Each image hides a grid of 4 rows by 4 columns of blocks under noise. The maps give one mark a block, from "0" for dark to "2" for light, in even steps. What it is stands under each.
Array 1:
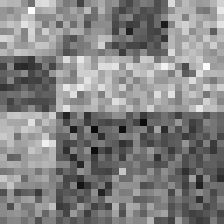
2 1 0 2
0 2 2 2
2 0 0 0
1 0 1 0
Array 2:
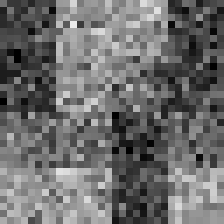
0 2 2 0
0 2 1 0
1 1 0 1
2 2 0 2
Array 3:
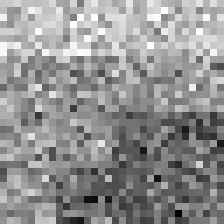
2 2 2 2
1 1 1 1
1 1 0 0
1 0 0 0
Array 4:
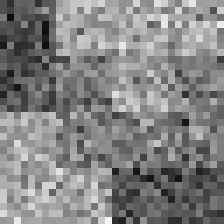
0 2 2 2
0 1 2 1
2 1 1 1
2 2 0 0
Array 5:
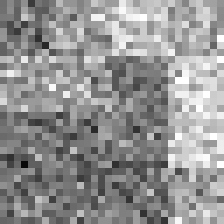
0 1 2 1
1 1 0 2
0 0 0 2
0 0 0 1
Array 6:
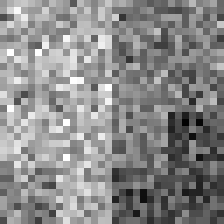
2 2 1 1
2 2 1 1
2 2 1 0
1 2 0 0
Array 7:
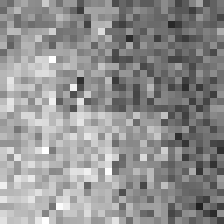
1 1 0 0
2 1 0 0
2 2 1 0
2 2 1 0
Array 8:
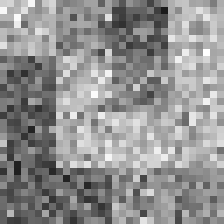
2 1 0 2
0 2 1 2
0 2 2 2
0 0 1 1
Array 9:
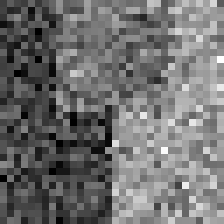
0 1 1 2
0 1 1 2
0 0 2 2
0 0 2 2
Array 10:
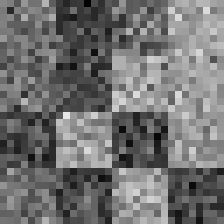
1 0 1 2
1 0 2 2
0 2 0 2
1 0 2 0
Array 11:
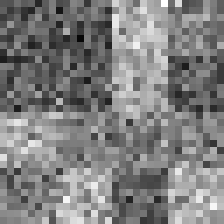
0 0 2 1
0 0 2 0
2 1 1 1
1 2 0 2
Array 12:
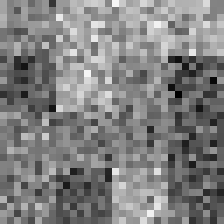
1 2 2 2
0 2 1 0
1 1 1 0
1 0 2 0
